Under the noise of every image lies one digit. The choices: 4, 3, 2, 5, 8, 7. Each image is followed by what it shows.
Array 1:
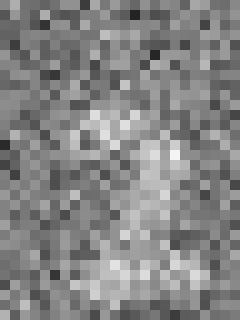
2
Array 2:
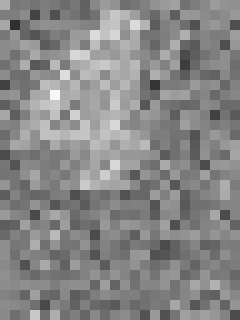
4
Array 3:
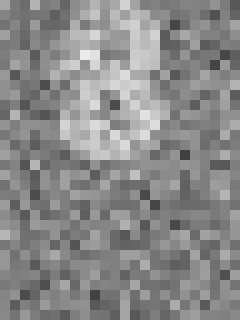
8
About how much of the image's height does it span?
half
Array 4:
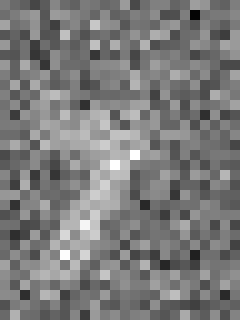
7
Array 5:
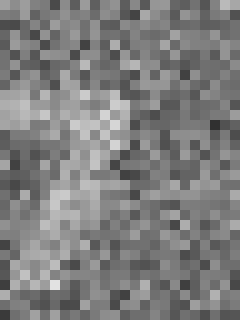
7
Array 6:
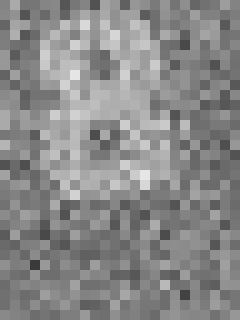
8
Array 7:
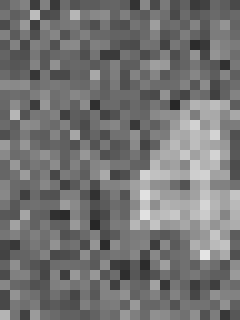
4
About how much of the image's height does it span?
half
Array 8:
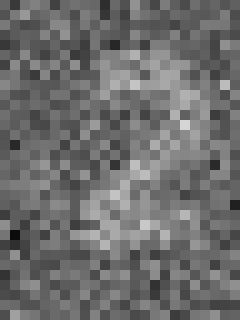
2
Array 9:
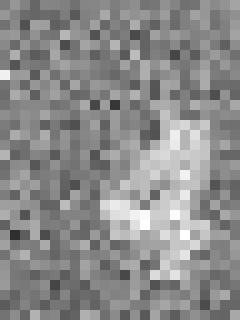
4
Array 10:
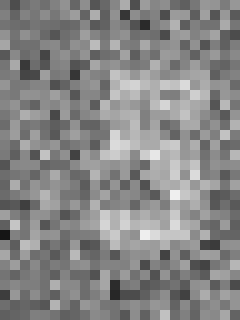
5
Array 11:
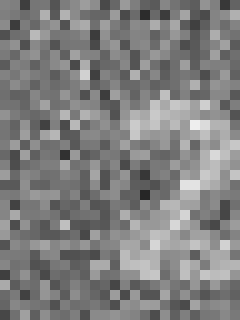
2
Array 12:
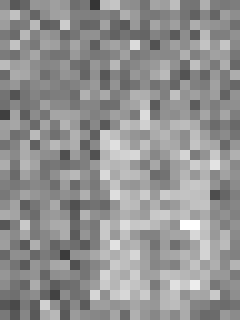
8
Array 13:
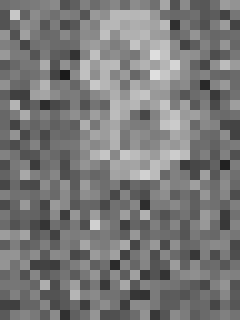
8
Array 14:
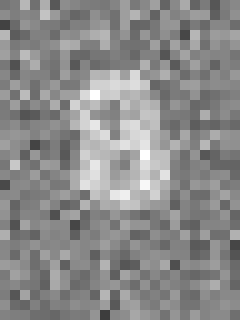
8
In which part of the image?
centre
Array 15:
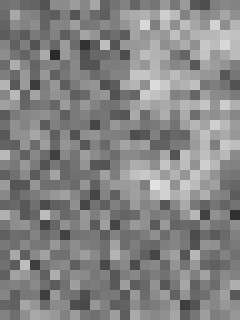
5
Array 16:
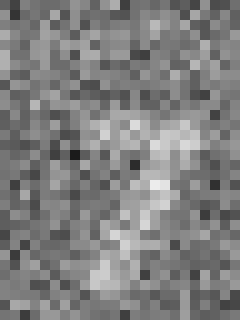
7
